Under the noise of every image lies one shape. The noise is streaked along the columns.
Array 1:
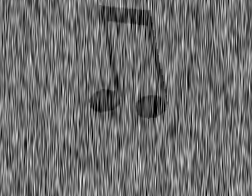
pair of musical notes
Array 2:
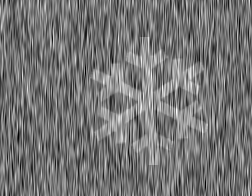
snowflake
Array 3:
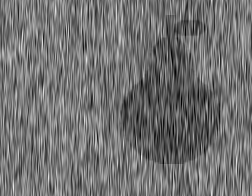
pear
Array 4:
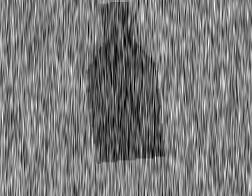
bottle
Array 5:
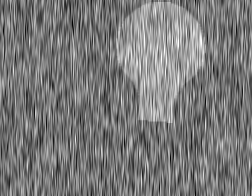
light bulb
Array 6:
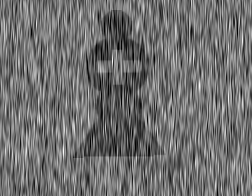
chess bishop
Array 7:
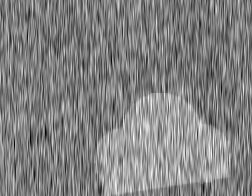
cloud
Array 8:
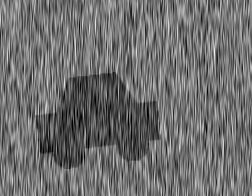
car
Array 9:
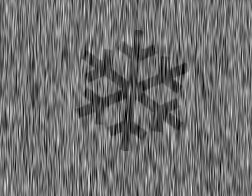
snowflake
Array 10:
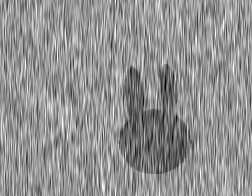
rabbit's head
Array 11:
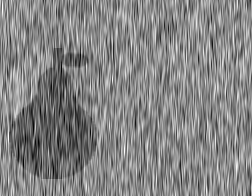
pear
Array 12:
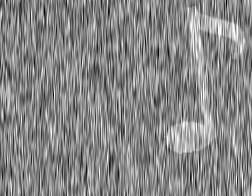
musical note
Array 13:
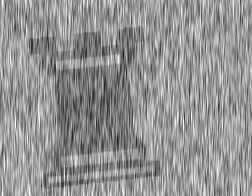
chess rook
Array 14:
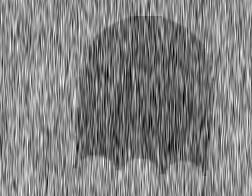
ghost
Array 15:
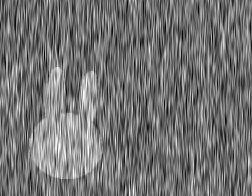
rabbit's head
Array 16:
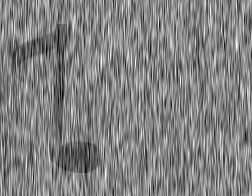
musical note
